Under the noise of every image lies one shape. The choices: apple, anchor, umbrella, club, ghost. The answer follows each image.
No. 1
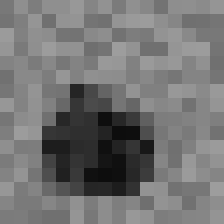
apple
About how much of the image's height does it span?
half
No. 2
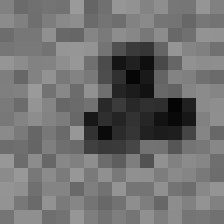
club
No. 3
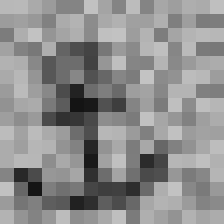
anchor
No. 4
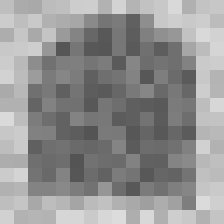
ghost
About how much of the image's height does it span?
nearly all
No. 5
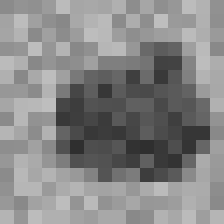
apple
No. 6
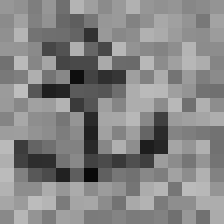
anchor
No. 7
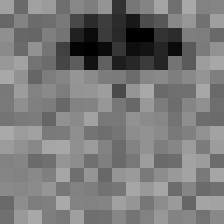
umbrella
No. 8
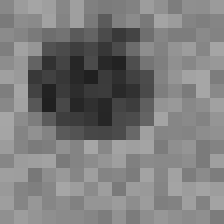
apple
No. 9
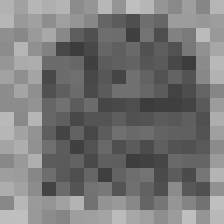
ghost
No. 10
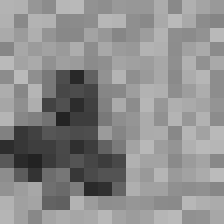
club
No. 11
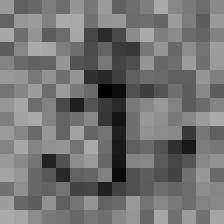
anchor
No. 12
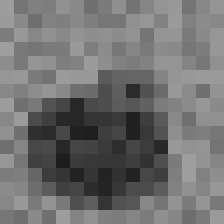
apple
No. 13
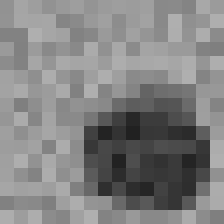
apple
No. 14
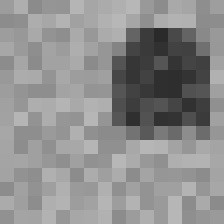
ghost
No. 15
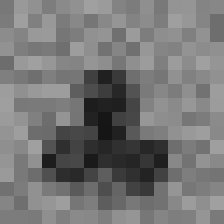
club
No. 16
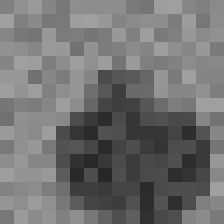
apple
